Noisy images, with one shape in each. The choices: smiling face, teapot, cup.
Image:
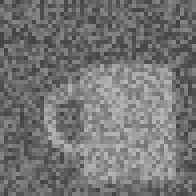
light cup
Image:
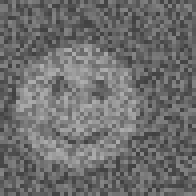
light smiling face
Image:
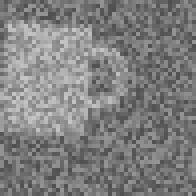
light cup
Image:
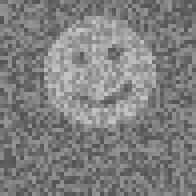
light smiling face
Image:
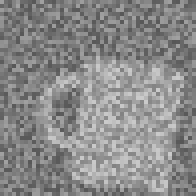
light cup
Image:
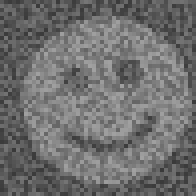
light smiling face
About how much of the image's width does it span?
nearly all
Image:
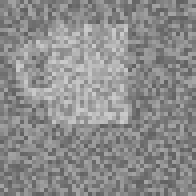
light cup
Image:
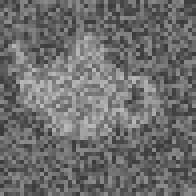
light teapot
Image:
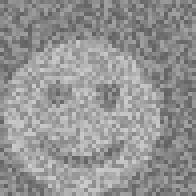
light smiling face
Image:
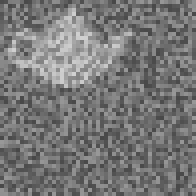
light teapot
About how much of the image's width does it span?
two thirds
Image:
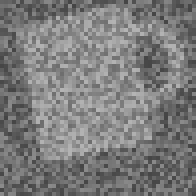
light cup
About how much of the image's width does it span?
nearly all
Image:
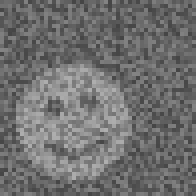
light smiling face
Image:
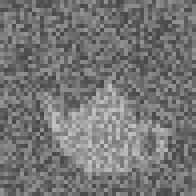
light teapot
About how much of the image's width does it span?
two thirds
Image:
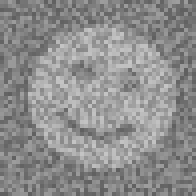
light smiling face
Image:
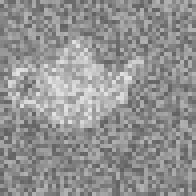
light teapot
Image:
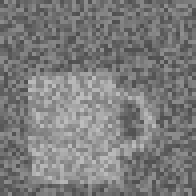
light cup
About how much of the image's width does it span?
two thirds
